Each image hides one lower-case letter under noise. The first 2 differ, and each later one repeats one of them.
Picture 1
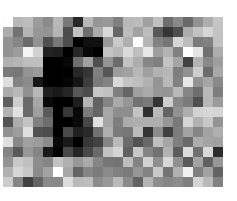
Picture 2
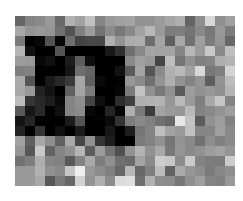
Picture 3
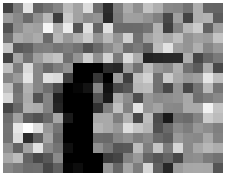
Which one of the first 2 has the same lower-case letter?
1
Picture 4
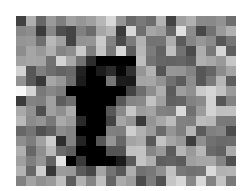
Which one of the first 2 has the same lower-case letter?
1
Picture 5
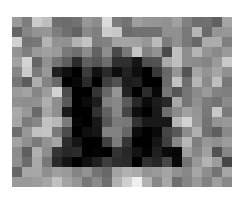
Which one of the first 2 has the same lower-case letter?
2
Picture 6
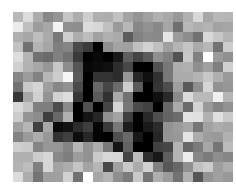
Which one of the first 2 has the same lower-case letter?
2
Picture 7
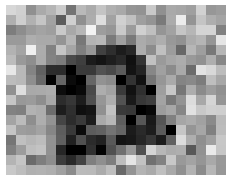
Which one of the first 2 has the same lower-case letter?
2
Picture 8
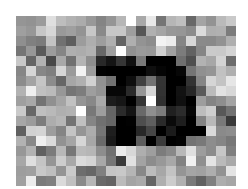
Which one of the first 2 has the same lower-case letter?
2
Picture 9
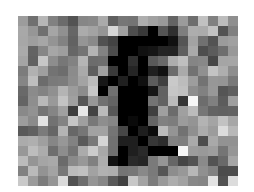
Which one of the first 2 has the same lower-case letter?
1
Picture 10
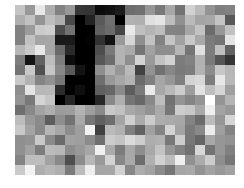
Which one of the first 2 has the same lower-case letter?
1
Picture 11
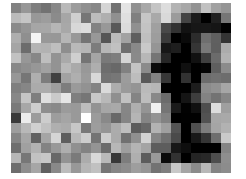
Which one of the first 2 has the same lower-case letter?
1
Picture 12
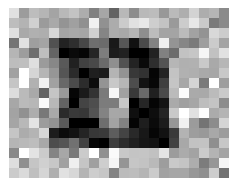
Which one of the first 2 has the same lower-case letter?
2
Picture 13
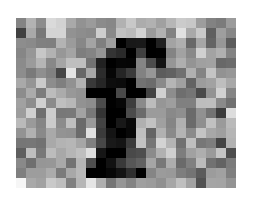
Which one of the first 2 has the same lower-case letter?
1
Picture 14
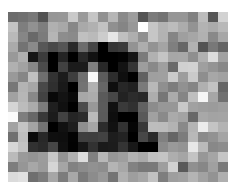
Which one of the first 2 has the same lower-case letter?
2
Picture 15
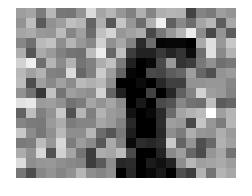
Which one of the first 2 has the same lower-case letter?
1
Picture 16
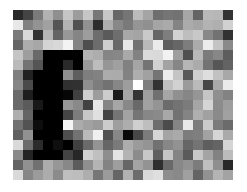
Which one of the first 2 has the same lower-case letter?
1
